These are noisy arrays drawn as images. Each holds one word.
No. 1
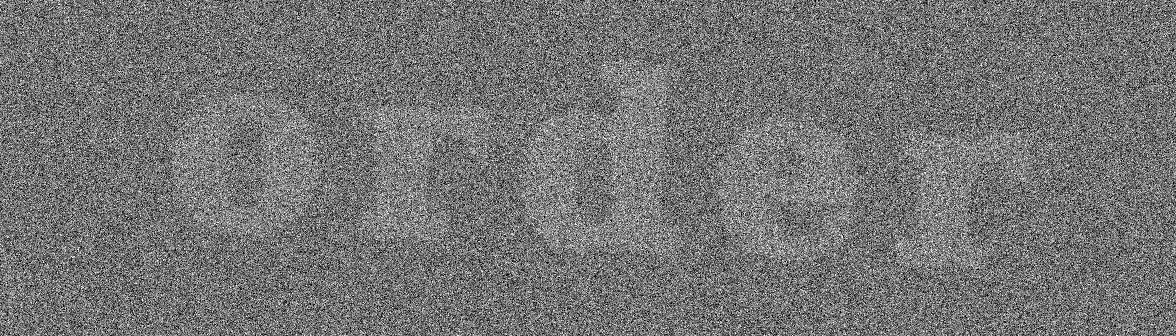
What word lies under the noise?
order
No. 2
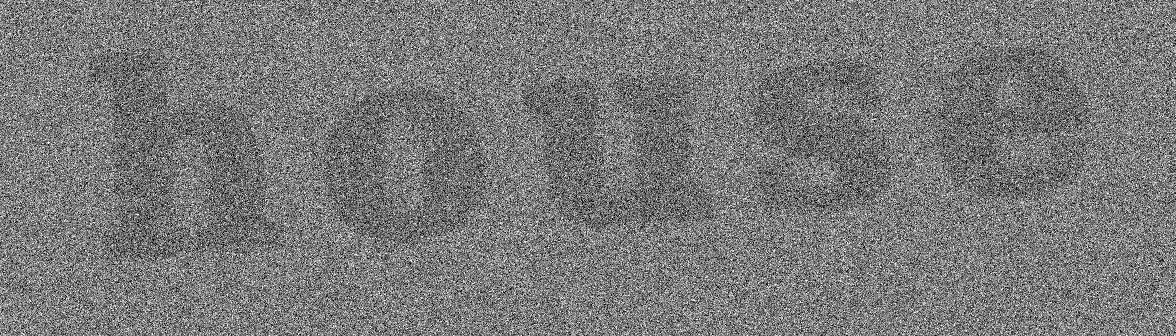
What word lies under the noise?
house
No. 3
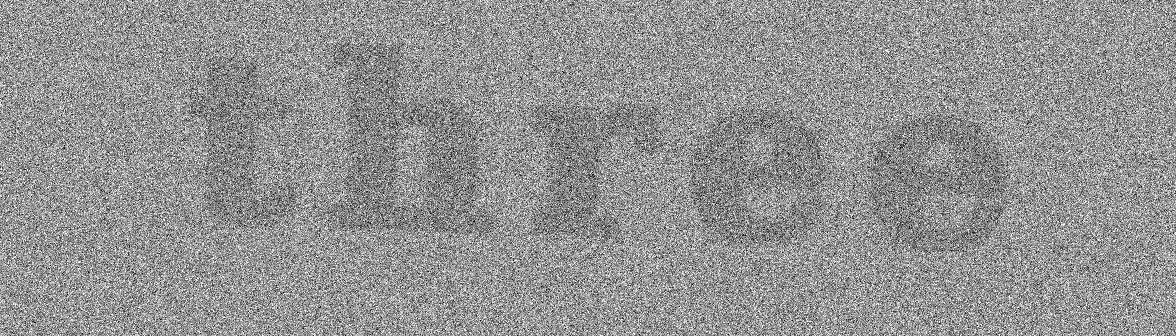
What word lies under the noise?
three
